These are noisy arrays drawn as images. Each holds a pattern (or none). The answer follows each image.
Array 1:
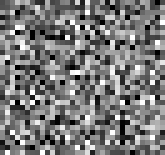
only noise
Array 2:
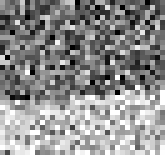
a sharp edge
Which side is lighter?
bottom
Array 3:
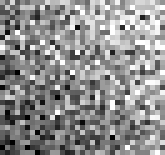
a smooth slope
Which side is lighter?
top right
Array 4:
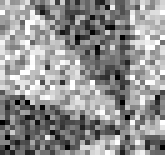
spokes from one point
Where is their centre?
bottom right
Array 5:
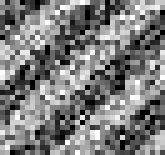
diagonal stripes
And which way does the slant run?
bottom left to top right
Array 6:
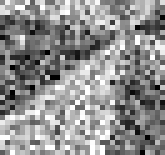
spokes from one point
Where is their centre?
top right
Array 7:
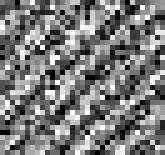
diagonal stripes
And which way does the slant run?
bottom left to top right
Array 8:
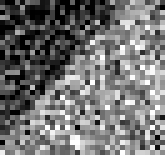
a sharp edge
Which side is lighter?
bottom right
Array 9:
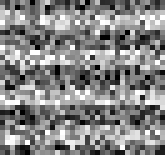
horizontal stripes
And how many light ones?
4
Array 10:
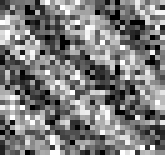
diagonal stripes
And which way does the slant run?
top left to bottom right
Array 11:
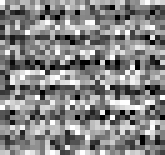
horizontal stripes
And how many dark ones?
6
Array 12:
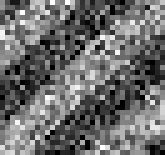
diagonal stripes
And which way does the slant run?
bottom left to top right
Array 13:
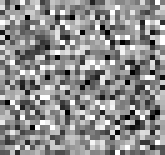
only noise
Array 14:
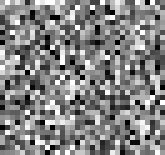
only noise
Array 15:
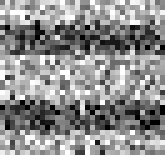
horizontal stripes
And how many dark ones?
2
